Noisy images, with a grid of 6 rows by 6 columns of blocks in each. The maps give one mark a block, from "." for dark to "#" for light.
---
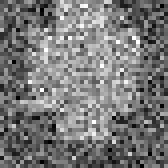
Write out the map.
. . # # . .
. # # # # .
. # # # # .
. # # # # .
. . # # . .
. . . . . .
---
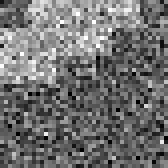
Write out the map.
. # # # # .
# # # # . .
# # . . . .
. . . . . .
. . . . . .
. . . . . .
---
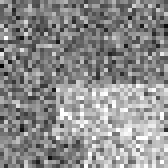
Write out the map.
. . . . . .
. . . . . .
. . . . . .
. . # # # #
. . # # # #
. . . # # #
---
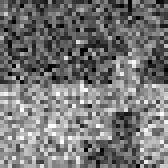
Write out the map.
. . . . . .
. . . . . .
. . . . # .
# # # # # #
# # # # . #
# # # . . #
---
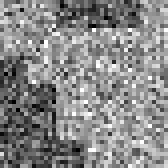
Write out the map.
# # . . . #
# # # # # #
. # # # # #
. . # # # #
. . # # # #
. . . # # #
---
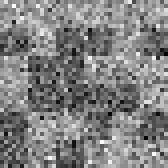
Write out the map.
# # # # # #
. # . . # .
# . . # # #
# . . . . #
. # # . # .
. # . # # #
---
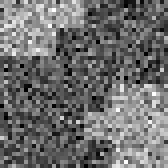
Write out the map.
# # # . . .
# # . . . .
. . . . . .
. . . . # #
. . . # # #
. . . . # #
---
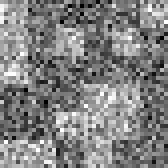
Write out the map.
# . . . . #
# . # . # .
# . . . . .
. . . # # .
. . # # # .
# # . # . .
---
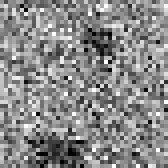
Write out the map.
# # # # # #
# # # . # #
# # # # # #
# # # # # #
# # # # # #
# . . # # #
